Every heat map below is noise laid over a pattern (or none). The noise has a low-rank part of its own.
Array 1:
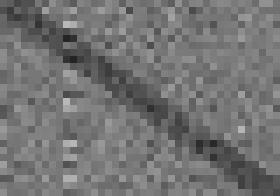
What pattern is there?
a diagonal band
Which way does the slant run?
top left to bottom right
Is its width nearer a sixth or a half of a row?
a sixth
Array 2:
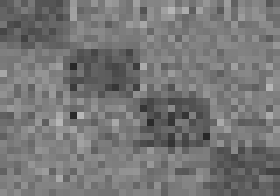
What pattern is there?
blocks along the diagonal
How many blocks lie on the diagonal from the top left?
4
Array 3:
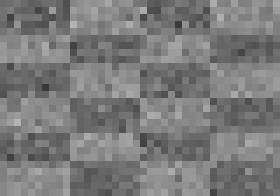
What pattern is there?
a checkerboard
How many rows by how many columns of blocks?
6 by 4
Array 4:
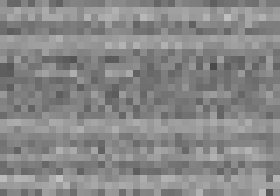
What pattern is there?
bands of rows
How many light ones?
5
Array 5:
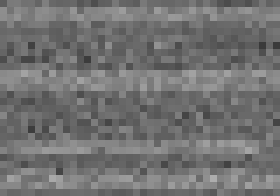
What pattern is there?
bands of rows
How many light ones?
4
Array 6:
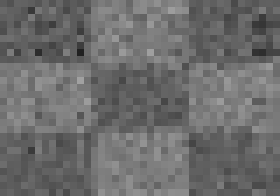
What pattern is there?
a checkerboard
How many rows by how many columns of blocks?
3 by 3
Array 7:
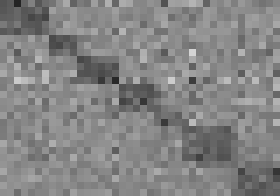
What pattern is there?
blocks along the diagonal
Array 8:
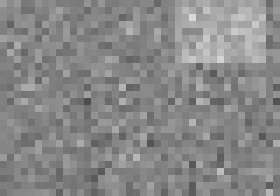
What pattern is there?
one block
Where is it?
top right
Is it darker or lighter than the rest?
lighter
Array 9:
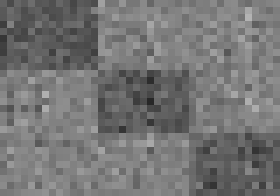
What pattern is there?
blocks along the diagonal
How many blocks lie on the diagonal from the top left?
3
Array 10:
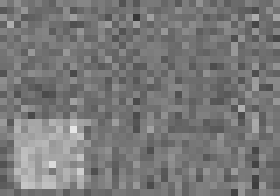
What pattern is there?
one block
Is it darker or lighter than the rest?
lighter
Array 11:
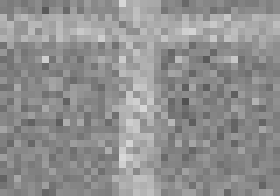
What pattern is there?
bands of rows crossing bands of columns
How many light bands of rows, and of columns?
1 and 1
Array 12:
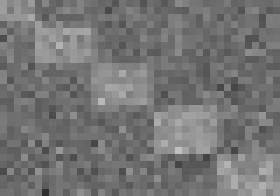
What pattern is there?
blocks along the diagonal
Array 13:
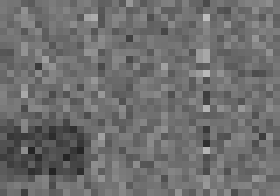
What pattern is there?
one block
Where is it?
bottom left
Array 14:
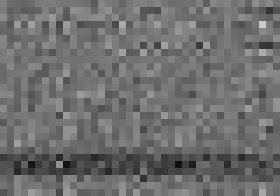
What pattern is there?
one band of rows
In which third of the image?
bottom
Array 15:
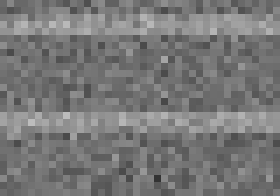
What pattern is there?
bands of rows
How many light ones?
2
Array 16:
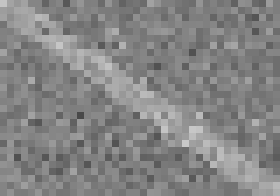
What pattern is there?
a diagonal band
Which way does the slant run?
top left to bottom right
